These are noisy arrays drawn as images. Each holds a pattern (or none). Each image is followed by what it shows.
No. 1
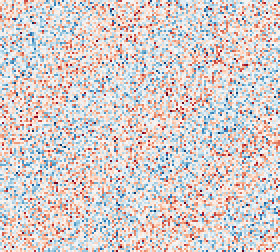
diagonal stripes
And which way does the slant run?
bottom left to top right
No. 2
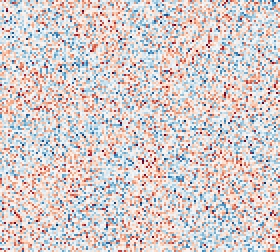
spokes from one point
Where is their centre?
centre
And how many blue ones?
7
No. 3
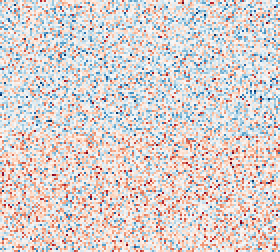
a sharp edge
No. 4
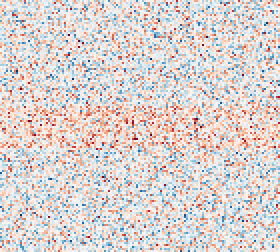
one horizontal stripe
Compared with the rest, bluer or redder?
redder
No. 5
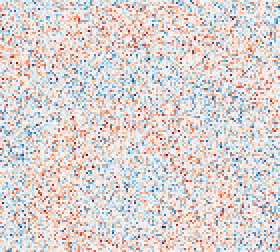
rings round one point
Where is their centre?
bottom middle
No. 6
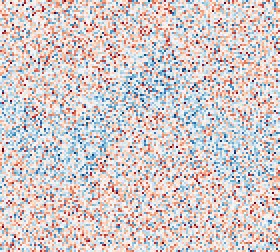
a wavy band
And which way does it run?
left to right
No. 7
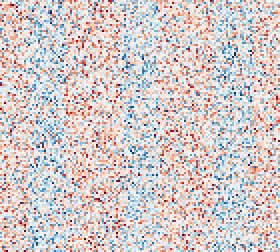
vertical stripes
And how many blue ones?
3
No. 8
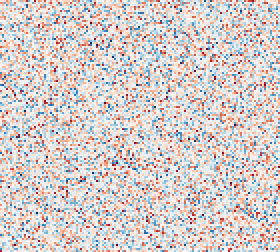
only noise
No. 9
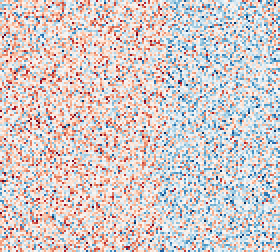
a sharp edge
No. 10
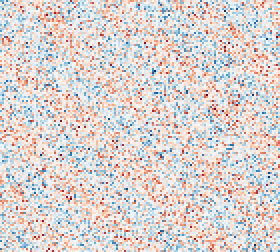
diagonal stripes
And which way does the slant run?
top left to bottom right
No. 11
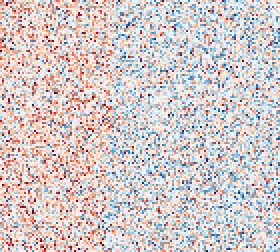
a sharp edge
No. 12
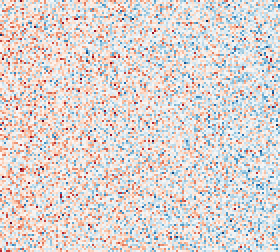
a smooth slope
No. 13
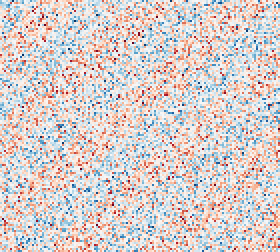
diagonal stripes
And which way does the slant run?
bottom left to top right
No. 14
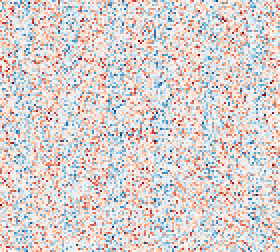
vertical stripes
